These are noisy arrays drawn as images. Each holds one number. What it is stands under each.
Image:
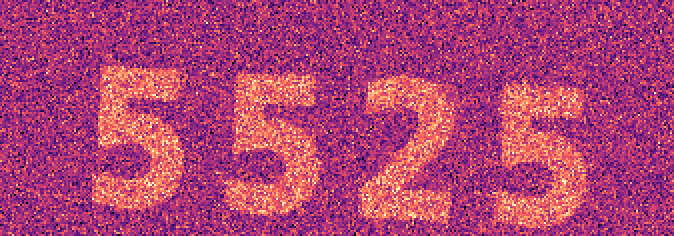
5525
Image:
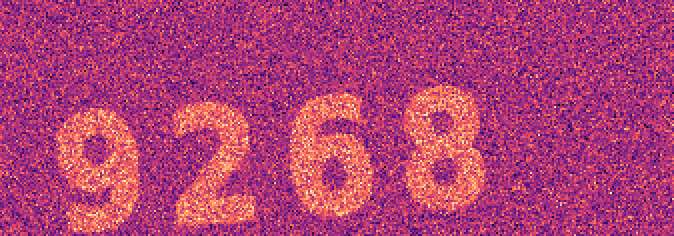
9268
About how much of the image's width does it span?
two thirds
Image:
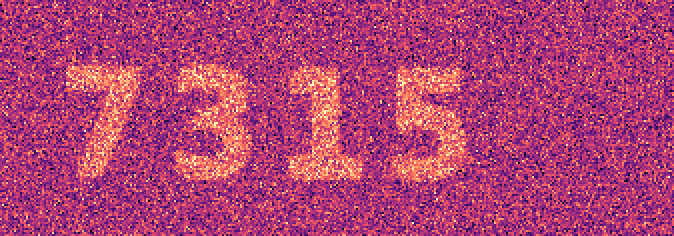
7315
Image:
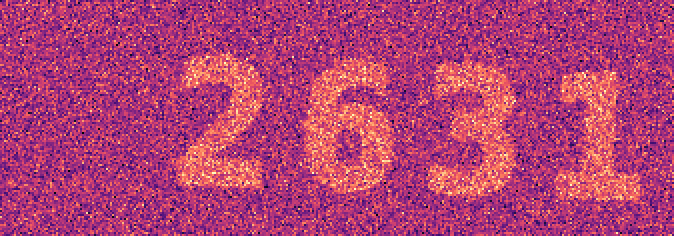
2631
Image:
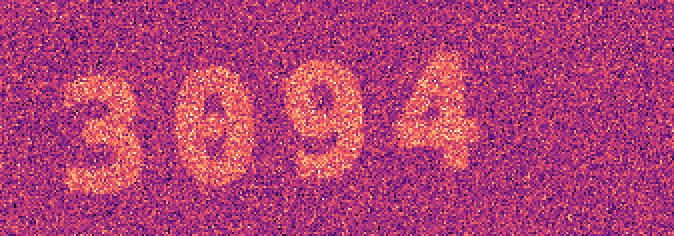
3094
